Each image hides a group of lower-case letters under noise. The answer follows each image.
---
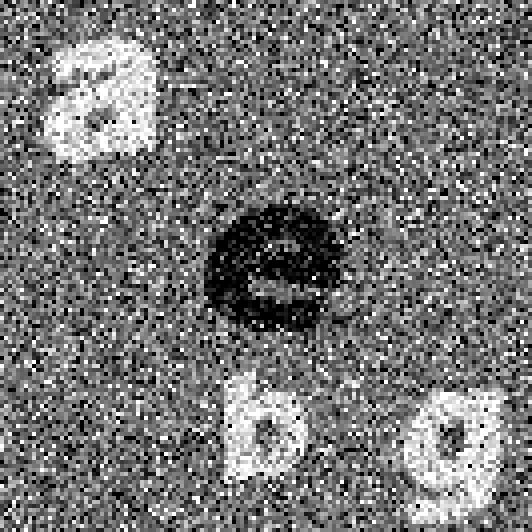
top left: light a; centre: dark e; bottom middle: light b; bottom right: light g
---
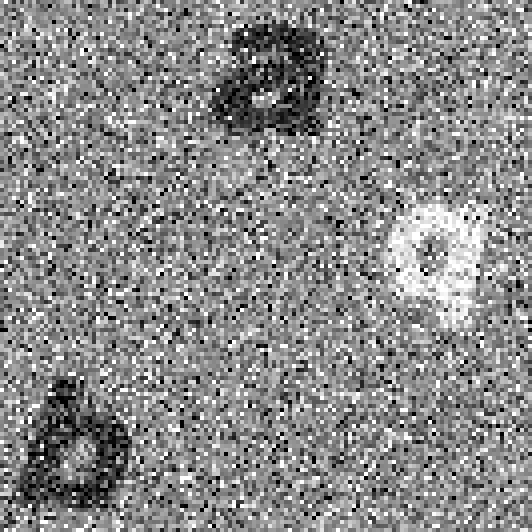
top middle: dark a; middle right: light q; bottom left: dark b
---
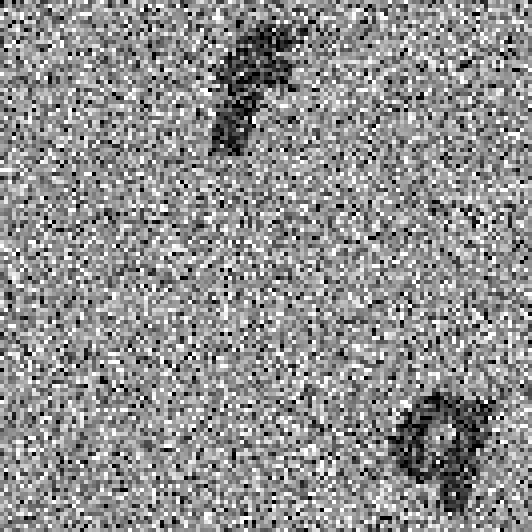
top middle: dark f; bottom right: dark q
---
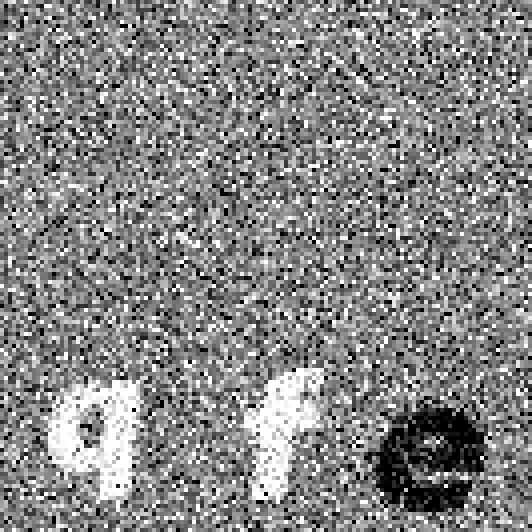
bottom left: light q; bottom middle: light f; bottom right: dark e
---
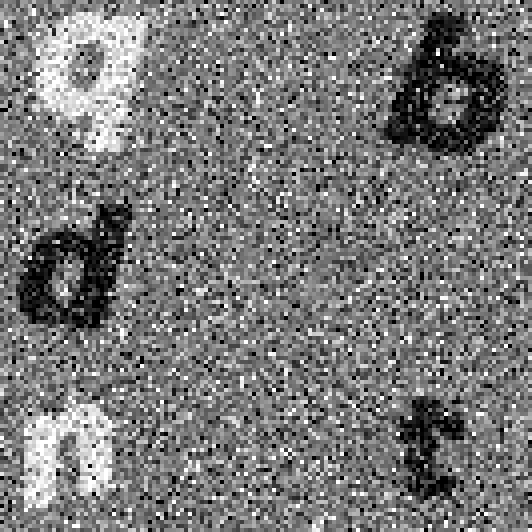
top left: light q; top right: dark b; middle left: dark d; bottom left: light n; bottom right: dark t
